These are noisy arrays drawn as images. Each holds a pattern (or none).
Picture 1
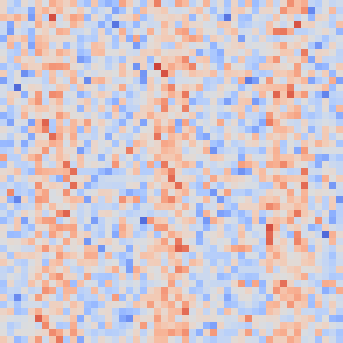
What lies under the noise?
vertical stripes
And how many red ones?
3
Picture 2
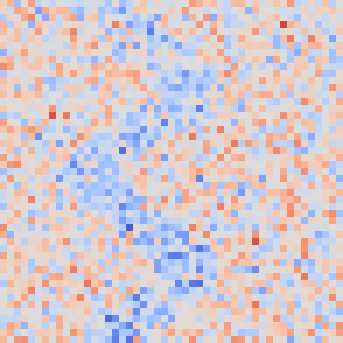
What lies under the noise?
a wavy band
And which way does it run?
top to bottom
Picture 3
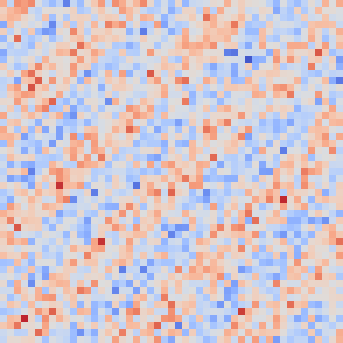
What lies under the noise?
diagonal stripes
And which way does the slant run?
bottom left to top right
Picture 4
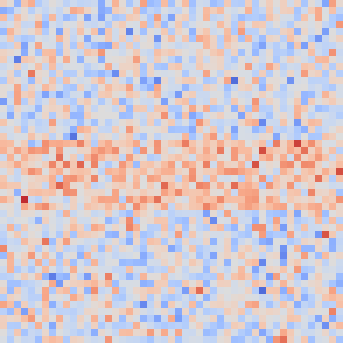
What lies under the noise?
one horizontal stripe
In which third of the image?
middle
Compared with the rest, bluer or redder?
redder
